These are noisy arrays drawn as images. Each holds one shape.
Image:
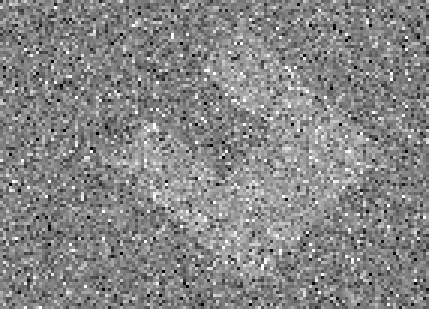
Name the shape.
square with a notch
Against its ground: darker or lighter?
lighter
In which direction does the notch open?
up and left
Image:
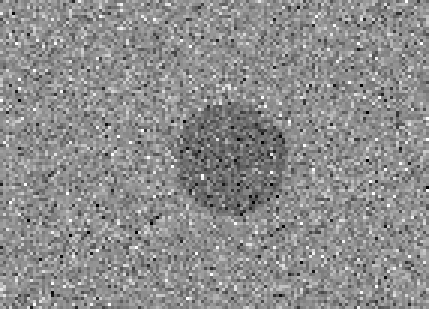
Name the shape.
disc
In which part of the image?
centre
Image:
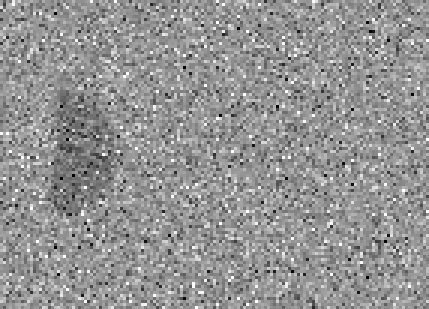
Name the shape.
half disc
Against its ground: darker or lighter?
darker
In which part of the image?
middle left
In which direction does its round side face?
right
